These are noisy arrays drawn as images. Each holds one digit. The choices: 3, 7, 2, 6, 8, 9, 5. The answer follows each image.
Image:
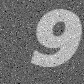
light 9
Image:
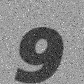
dark 9
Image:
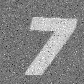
light 7
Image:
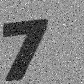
dark 7
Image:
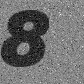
dark 8
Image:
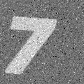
light 7
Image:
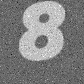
light 8
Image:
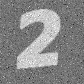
light 2
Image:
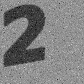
dark 2
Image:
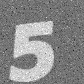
light 5
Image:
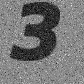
dark 3
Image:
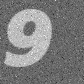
light 9
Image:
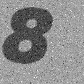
dark 8
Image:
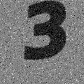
dark 3
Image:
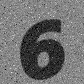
dark 6
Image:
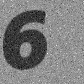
dark 6
